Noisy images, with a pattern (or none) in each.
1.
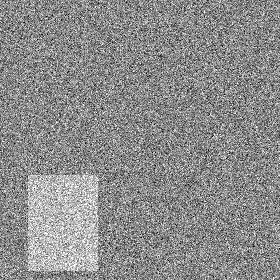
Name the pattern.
one block
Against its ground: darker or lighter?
lighter
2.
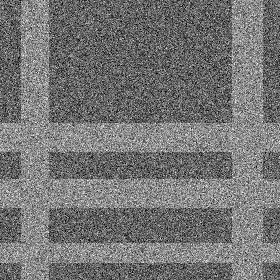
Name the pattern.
bands of rows crossing bands of columns
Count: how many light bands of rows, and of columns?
3 and 2
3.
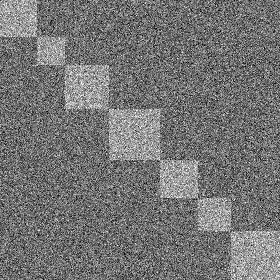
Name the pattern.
blocks along the diagonal
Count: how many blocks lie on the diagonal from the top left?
7
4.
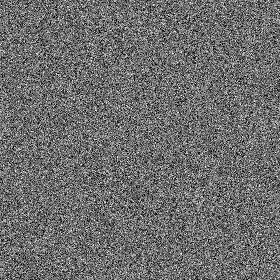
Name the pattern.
only noise
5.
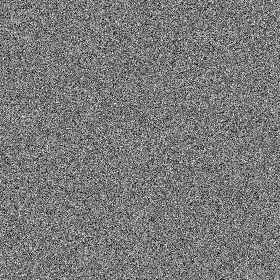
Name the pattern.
only noise
